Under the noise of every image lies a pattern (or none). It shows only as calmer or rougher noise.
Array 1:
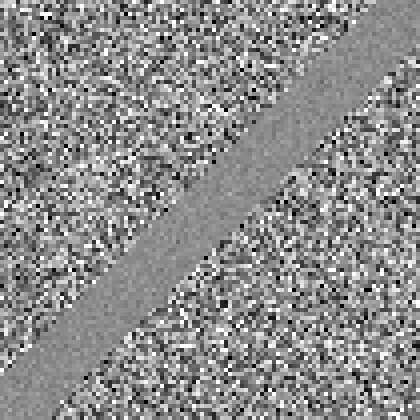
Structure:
a diagonal band
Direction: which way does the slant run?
bottom left to top right
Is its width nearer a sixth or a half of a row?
a sixth
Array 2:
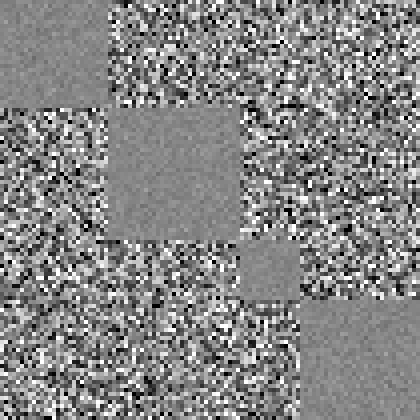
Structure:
blocks along the diagonal
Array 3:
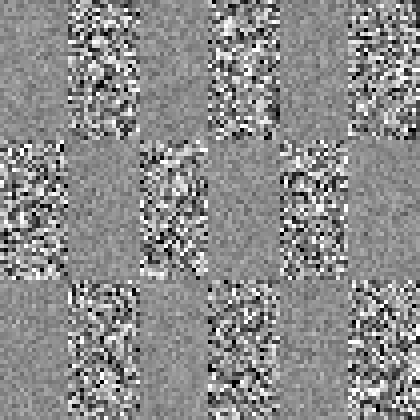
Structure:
a checkerboard
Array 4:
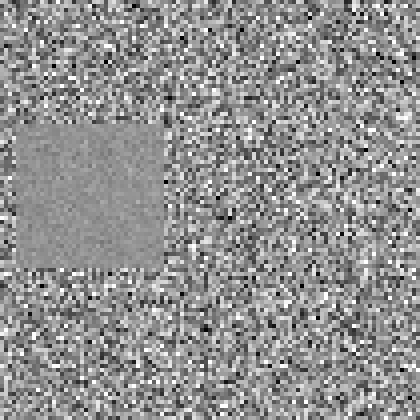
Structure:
one block
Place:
middle left
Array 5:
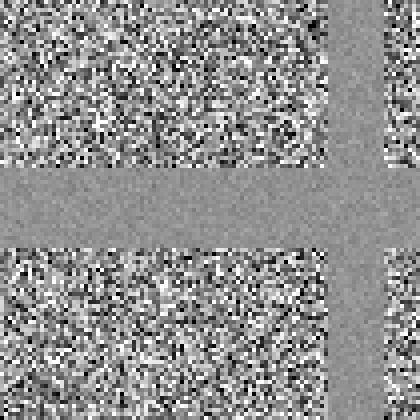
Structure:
bands of rows crossing bands of columns
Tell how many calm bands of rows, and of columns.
1 and 1
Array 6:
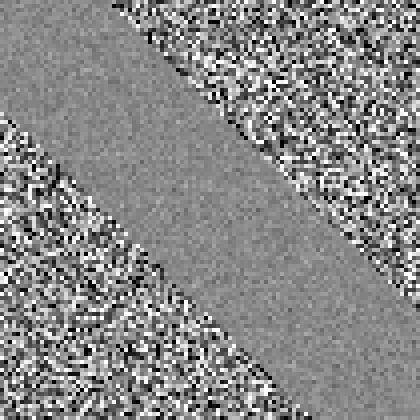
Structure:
a diagonal band
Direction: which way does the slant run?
top left to bottom right
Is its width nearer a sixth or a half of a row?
a half
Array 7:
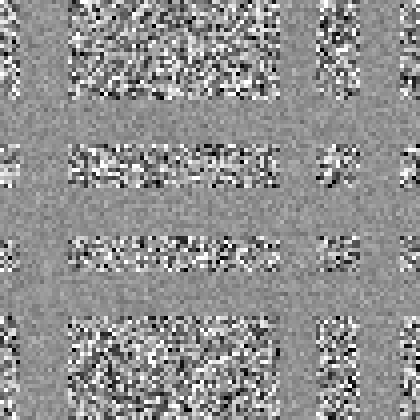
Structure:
bands of rows crossing bands of columns
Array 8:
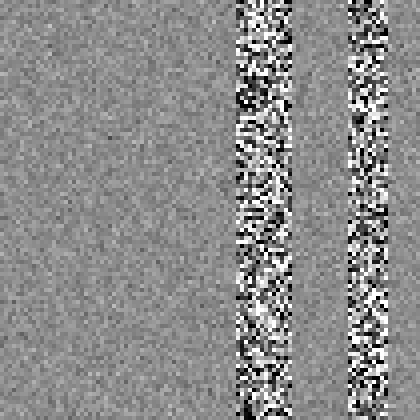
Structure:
bands of columns
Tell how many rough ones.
2
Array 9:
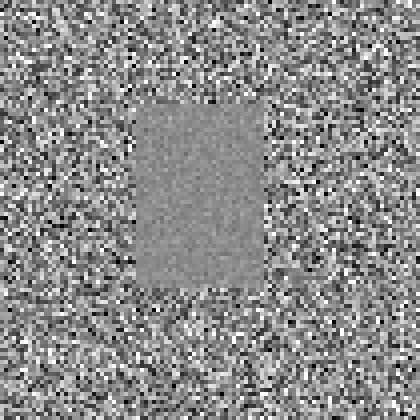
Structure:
one block
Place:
centre
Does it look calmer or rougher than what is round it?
calmer
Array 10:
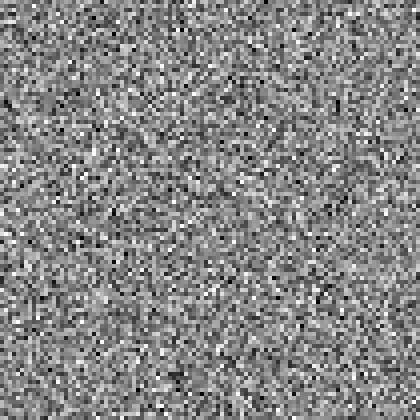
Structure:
only noise
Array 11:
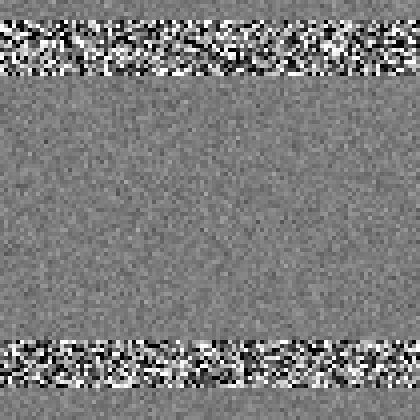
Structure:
bands of rows
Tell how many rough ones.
2
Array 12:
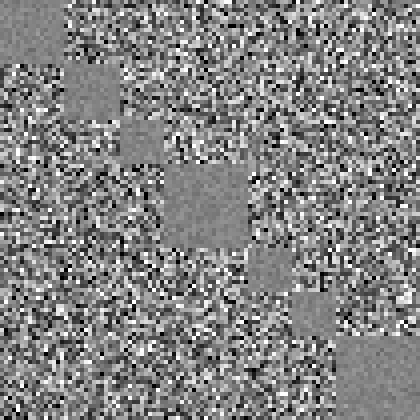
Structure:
blocks along the diagonal
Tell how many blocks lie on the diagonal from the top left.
7
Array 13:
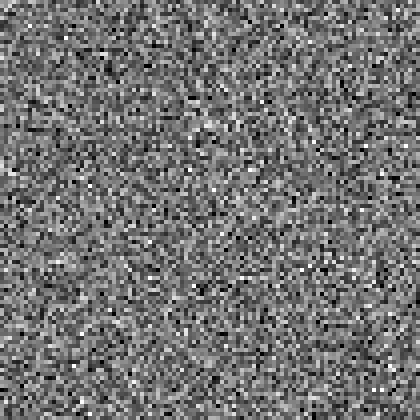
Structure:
only noise
